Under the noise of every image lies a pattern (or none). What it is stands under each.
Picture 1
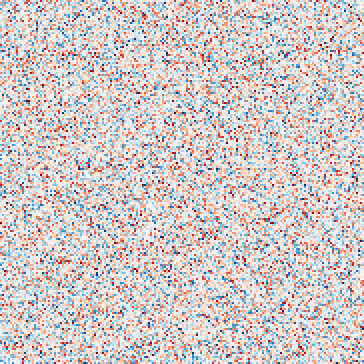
only noise
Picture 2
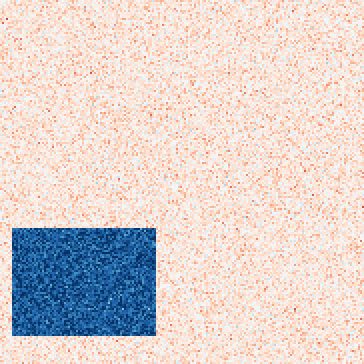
one block
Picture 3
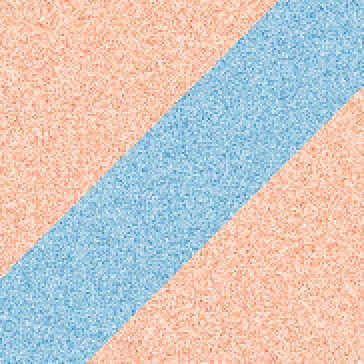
a diagonal band
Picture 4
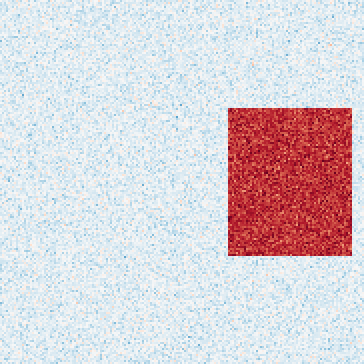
one block
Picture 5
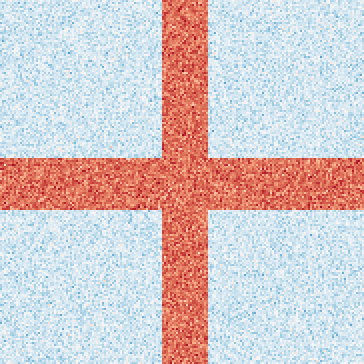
bands of rows crossing bands of columns
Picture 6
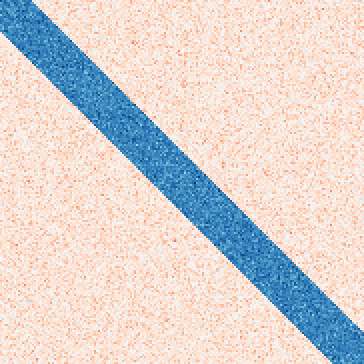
a diagonal band
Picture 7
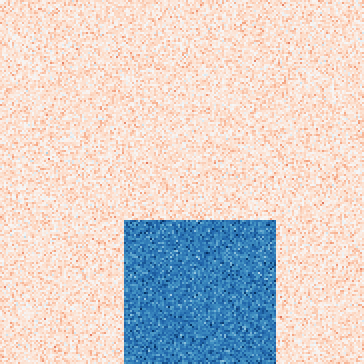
one block
